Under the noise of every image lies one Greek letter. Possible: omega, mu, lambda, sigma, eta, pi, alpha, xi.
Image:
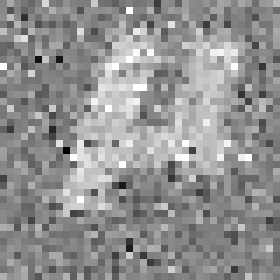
mu
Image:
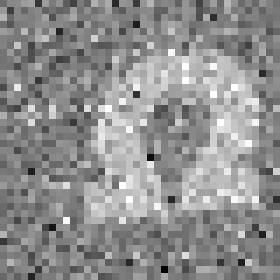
omega
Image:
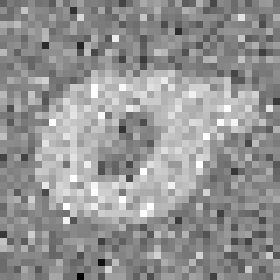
sigma
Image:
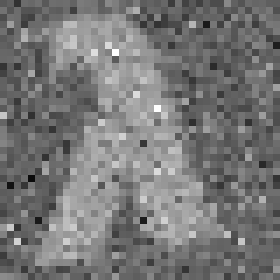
lambda
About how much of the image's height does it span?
nearly all
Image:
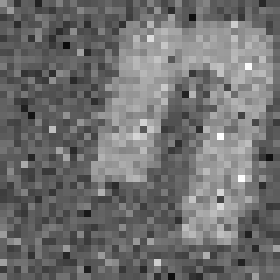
eta
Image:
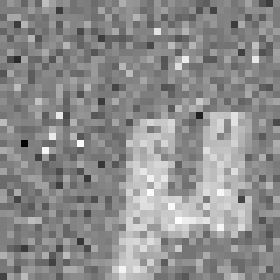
mu
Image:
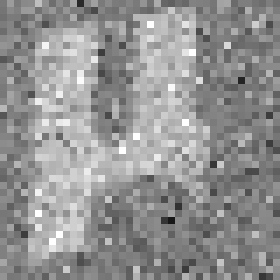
mu
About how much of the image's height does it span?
nearly all
